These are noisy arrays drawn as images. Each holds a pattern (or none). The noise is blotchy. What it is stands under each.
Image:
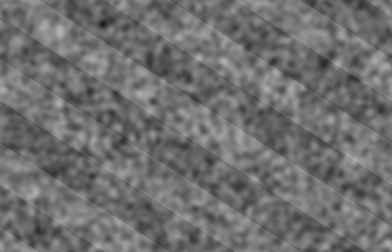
diagonal stripes
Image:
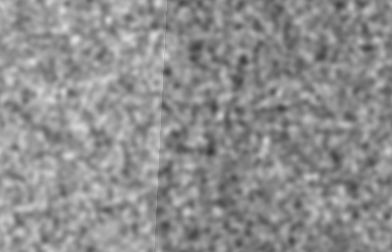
a sharp edge
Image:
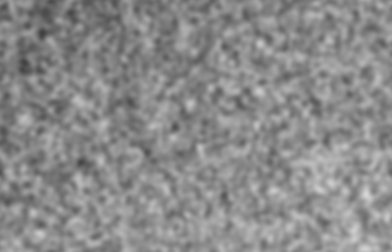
a smooth slope
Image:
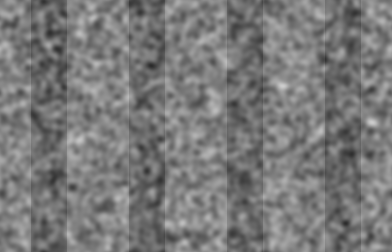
vertical stripes
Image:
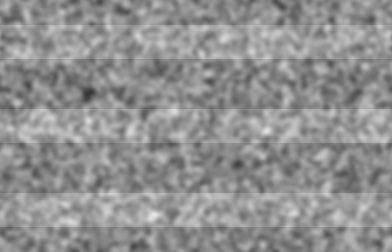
horizontal stripes
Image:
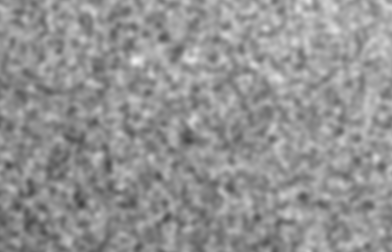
a smooth slope
